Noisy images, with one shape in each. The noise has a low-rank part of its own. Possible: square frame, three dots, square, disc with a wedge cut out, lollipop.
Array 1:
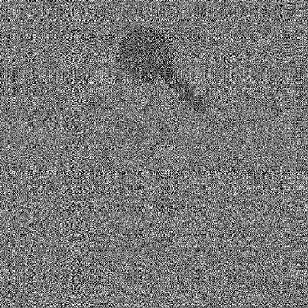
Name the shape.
lollipop
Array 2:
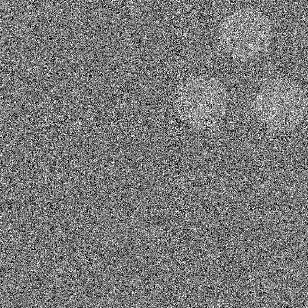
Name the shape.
three dots
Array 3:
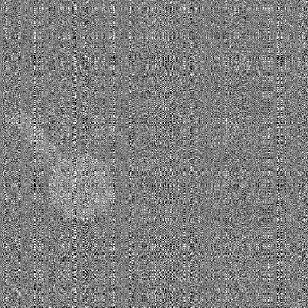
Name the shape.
lollipop
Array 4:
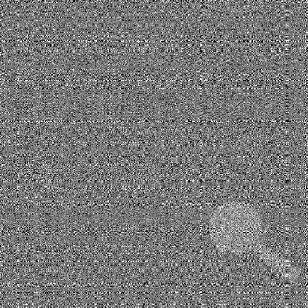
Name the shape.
lollipop
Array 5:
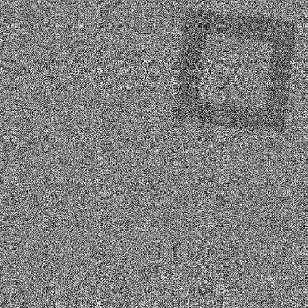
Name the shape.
square frame
